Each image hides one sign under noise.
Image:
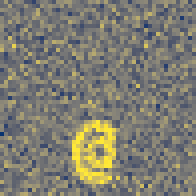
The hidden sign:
at sign
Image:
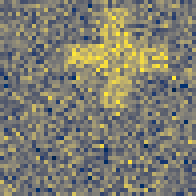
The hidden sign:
plus sign
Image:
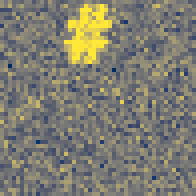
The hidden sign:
hash sign
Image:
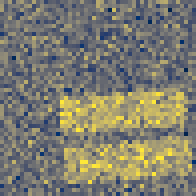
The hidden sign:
equals sign
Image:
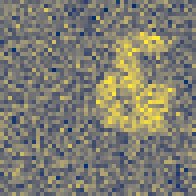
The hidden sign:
ampersand
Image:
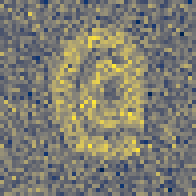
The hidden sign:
at sign
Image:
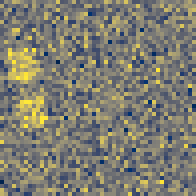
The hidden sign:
colon
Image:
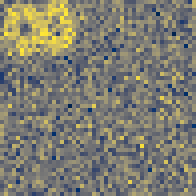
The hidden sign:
infinity sign
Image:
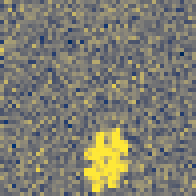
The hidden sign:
hash sign
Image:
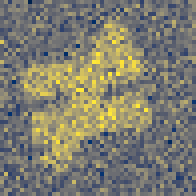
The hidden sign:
not-equal sign
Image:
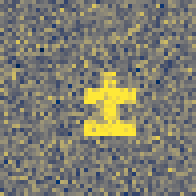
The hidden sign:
plus-minus sign
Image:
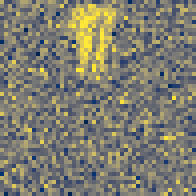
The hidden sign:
pilcrow
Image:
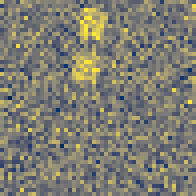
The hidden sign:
colon
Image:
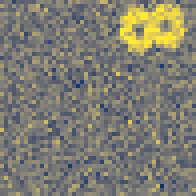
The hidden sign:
infinity sign
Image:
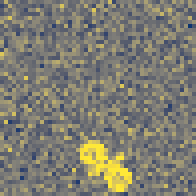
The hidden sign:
percent sign
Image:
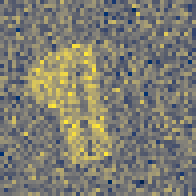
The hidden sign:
pilcrow
